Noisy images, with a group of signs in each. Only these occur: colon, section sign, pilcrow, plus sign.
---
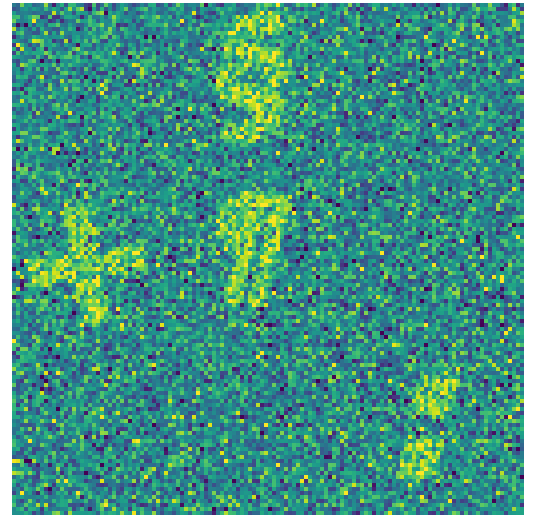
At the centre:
pilcrow
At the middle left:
plus sign
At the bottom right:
colon
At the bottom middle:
nothing
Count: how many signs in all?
4
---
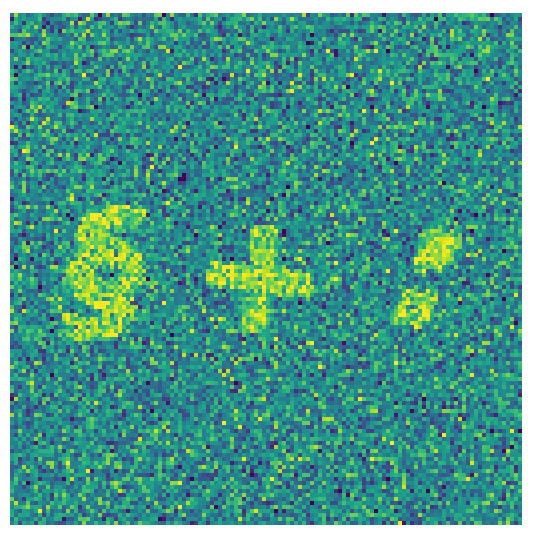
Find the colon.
middle right
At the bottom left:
nothing
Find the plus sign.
centre
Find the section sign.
middle left
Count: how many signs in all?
3
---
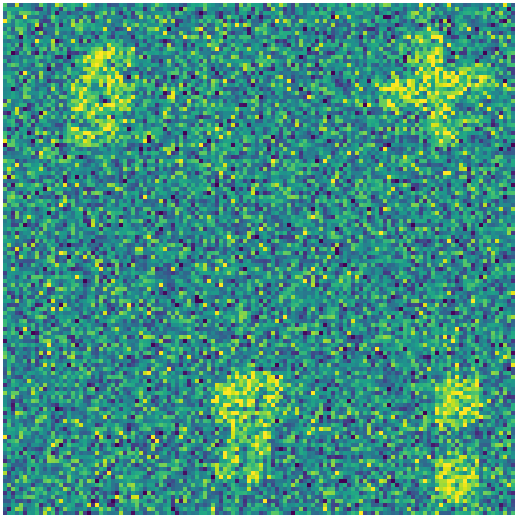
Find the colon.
bottom right
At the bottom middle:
pilcrow
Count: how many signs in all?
4
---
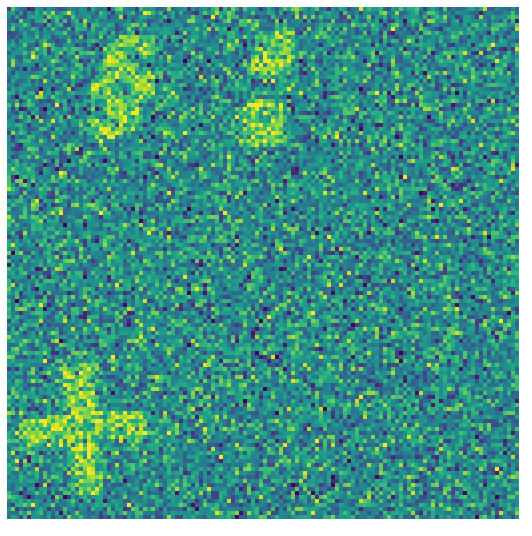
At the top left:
section sign
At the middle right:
nothing
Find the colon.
top middle
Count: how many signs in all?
3
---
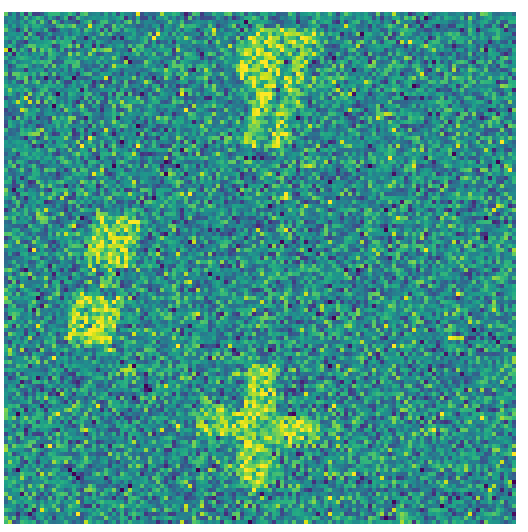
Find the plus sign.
bottom middle
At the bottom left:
nothing
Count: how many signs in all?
3
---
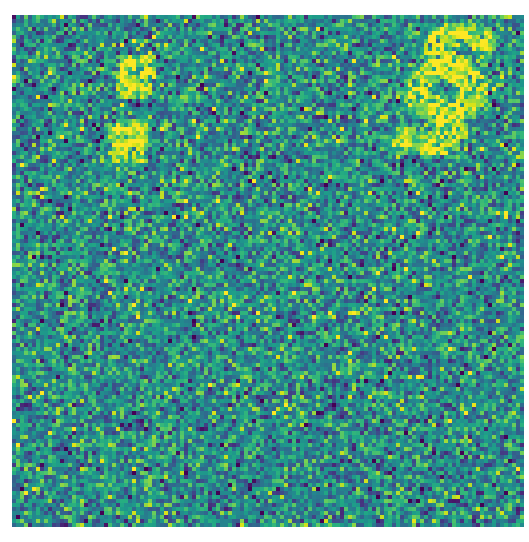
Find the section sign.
top right
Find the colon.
top left
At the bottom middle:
nothing
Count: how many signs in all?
2
